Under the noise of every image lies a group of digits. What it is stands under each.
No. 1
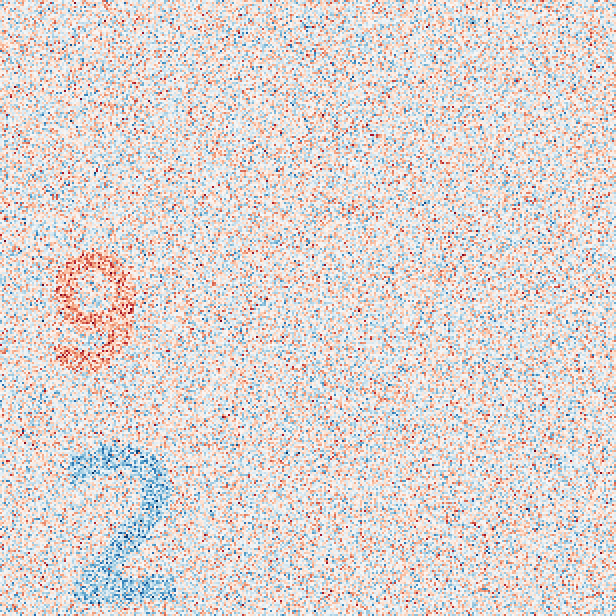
middle left: red 9; bottom left: blue 2
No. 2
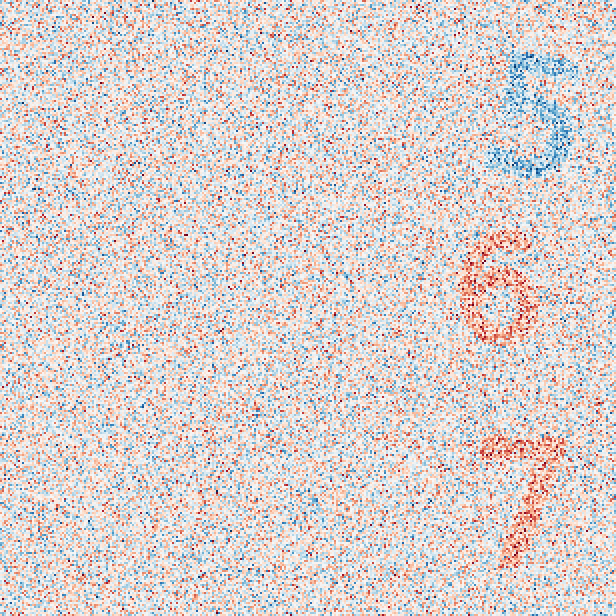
top right: blue 5; middle right: red 6; bottom right: red 7
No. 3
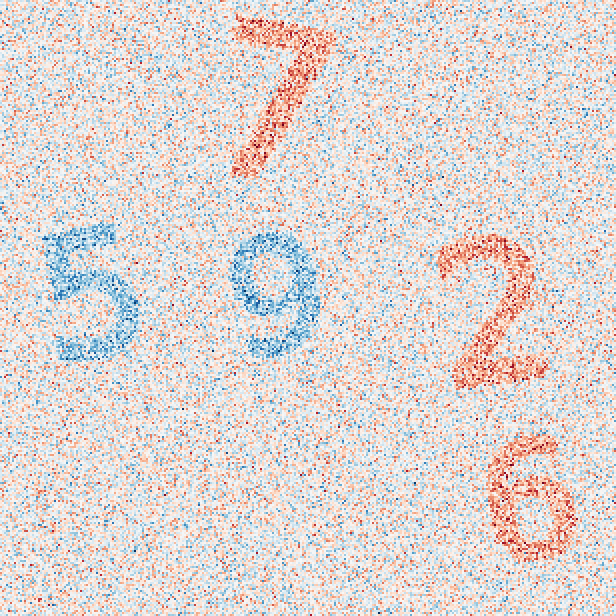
top middle: red 7; middle left: blue 5; centre: blue 9; middle right: red 2; bottom right: red 6
